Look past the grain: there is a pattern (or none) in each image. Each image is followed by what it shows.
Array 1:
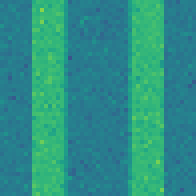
vertical stripes
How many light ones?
2
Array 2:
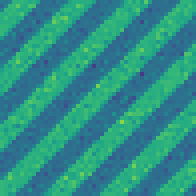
diagonal stripes
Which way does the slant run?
bottom left to top right
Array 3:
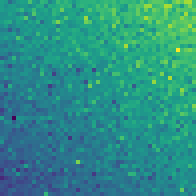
a smooth slope
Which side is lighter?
top right
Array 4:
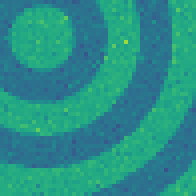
rings round one point
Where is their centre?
top left
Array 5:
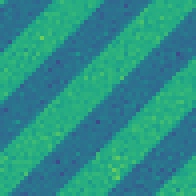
diagonal stripes
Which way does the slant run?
bottom left to top right
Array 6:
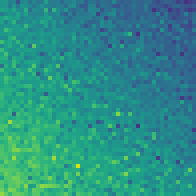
a smooth slope
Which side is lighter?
bottom left
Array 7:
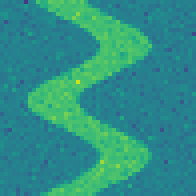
a wavy band
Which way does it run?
top to bottom
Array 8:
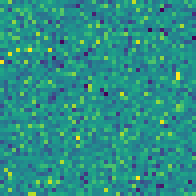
only noise
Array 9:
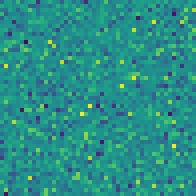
only noise
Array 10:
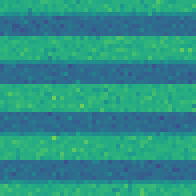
horizontal stripes
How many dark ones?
4
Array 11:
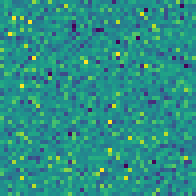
only noise
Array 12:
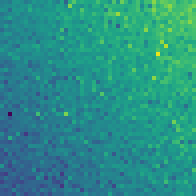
a smooth slope
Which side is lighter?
top right
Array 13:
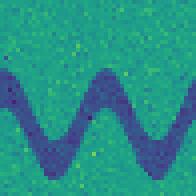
a wavy band
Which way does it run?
left to right
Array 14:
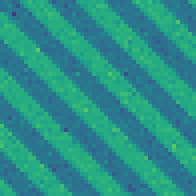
diagonal stripes
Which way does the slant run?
top left to bottom right
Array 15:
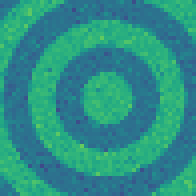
rings round one point
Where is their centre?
centre
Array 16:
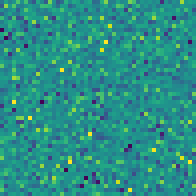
only noise
